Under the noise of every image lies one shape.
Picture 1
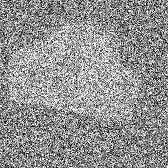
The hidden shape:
cloud
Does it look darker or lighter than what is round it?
lighter
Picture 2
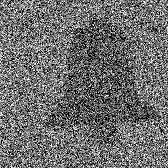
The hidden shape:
bell
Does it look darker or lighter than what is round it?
darker
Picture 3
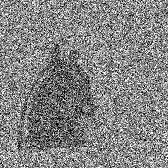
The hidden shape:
chess knight
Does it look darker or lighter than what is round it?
darker
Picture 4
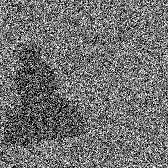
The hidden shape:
chess pawn
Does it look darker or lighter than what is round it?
darker
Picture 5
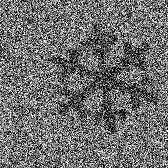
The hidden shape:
snowflake
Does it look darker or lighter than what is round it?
darker
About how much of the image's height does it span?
two thirds
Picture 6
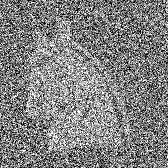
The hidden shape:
chess knight
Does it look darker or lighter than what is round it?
lighter
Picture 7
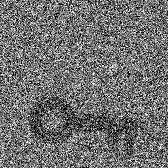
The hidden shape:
key
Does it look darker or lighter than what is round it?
darker
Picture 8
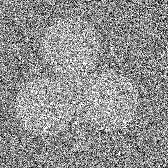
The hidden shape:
club
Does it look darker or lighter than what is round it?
lighter
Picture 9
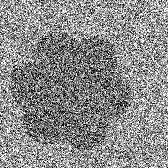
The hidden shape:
flower
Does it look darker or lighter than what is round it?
darker
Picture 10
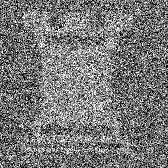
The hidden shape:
chess rook
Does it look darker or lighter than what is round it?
lighter
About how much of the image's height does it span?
nearly all
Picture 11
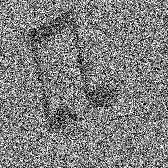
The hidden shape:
pair of musical notes
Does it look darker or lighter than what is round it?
darker
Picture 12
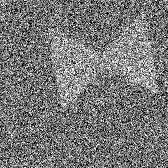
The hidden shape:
bow tie
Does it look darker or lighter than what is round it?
lighter
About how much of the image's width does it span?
two thirds
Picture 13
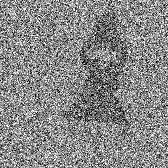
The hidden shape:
chess bishop
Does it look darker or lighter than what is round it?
darker
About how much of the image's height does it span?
two thirds
